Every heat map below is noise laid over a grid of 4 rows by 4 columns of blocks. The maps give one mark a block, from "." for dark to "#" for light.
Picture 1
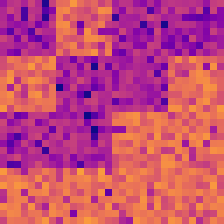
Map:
. # . .
# . . #
. . # #
# # # #
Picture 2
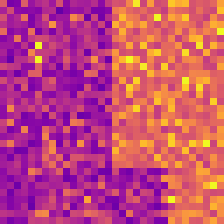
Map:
. . # #
. . # #
. . # #
. . . #
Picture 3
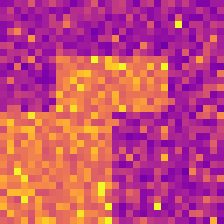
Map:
. . . .
. # # .
# # . .
# # . .
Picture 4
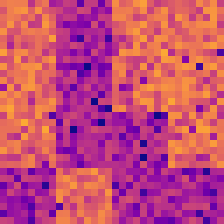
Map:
# . # #
# . # #
# . . #
. # . .
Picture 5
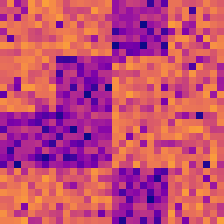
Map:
# # . #
# . # #
. . # #
# # . #
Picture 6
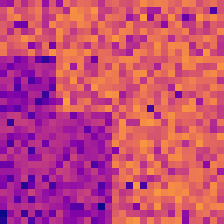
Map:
# # # #
. # # #
. . # #
. . # #
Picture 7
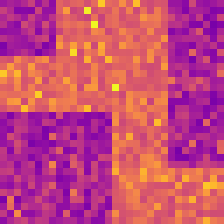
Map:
. # # .
# # # .
. . # .
. . # #
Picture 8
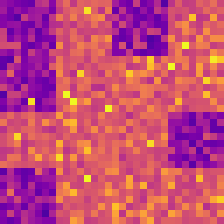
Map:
. # . #
. # # #
# # # .
. # # #
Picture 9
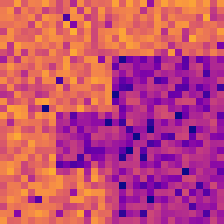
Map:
# # # #
# # . .
# . . .
# # . .
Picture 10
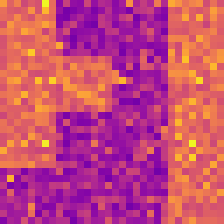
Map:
# . . #
# # . #
# . . #
. . . #
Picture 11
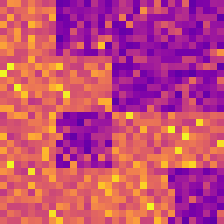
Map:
# . . .
# # . .
# . # #
# # # .
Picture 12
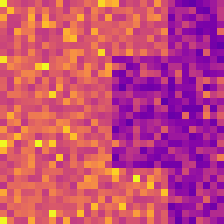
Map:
# # # .
# # . .
# # . .
# # # .
